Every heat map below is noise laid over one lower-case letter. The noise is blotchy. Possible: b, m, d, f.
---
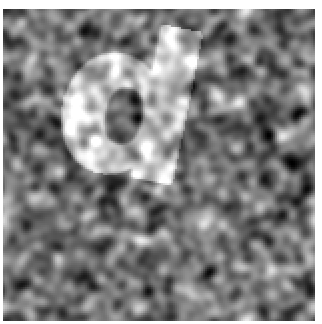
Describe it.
light d
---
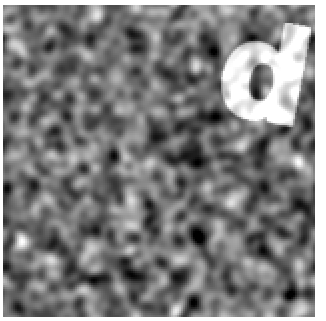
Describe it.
light d, top right
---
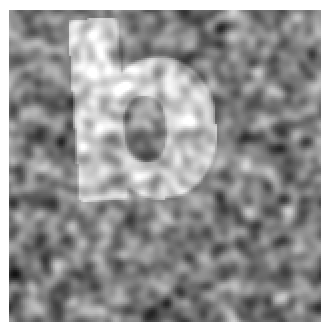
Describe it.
light b
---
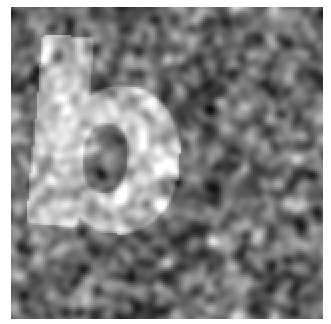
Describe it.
light b
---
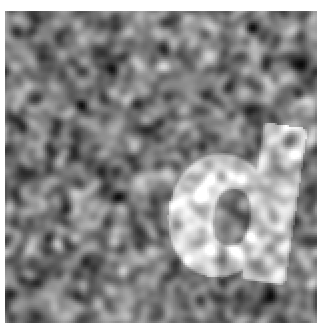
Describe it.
light d
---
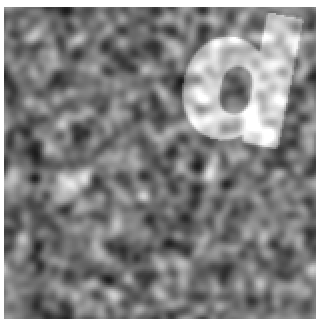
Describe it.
light d, top right
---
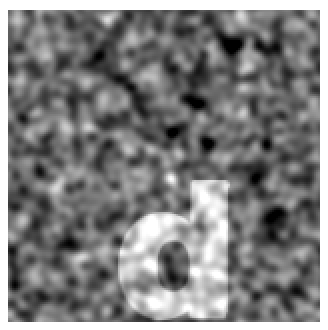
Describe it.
light d, bottom middle
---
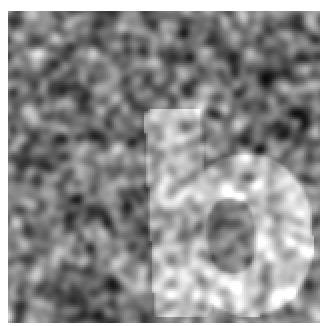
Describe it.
light b
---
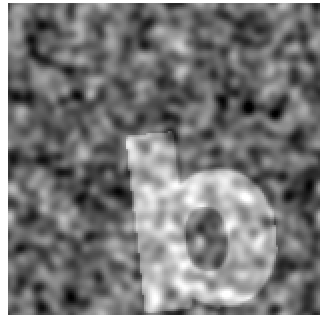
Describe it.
light b
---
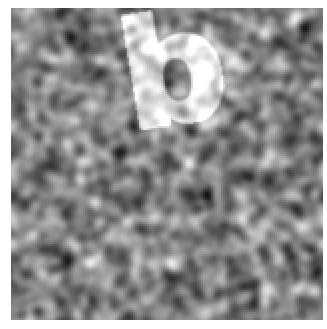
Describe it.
light b, top middle
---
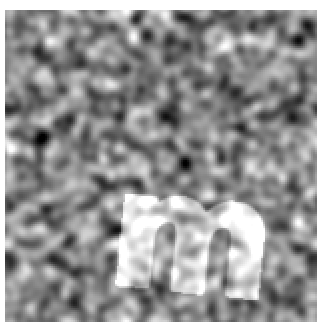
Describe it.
light m
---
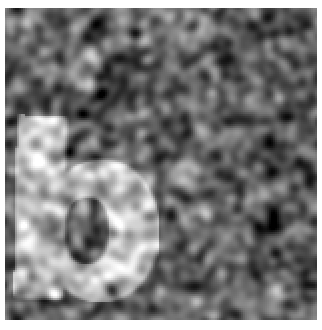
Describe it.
light b
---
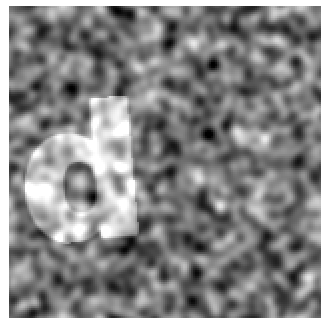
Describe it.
light d
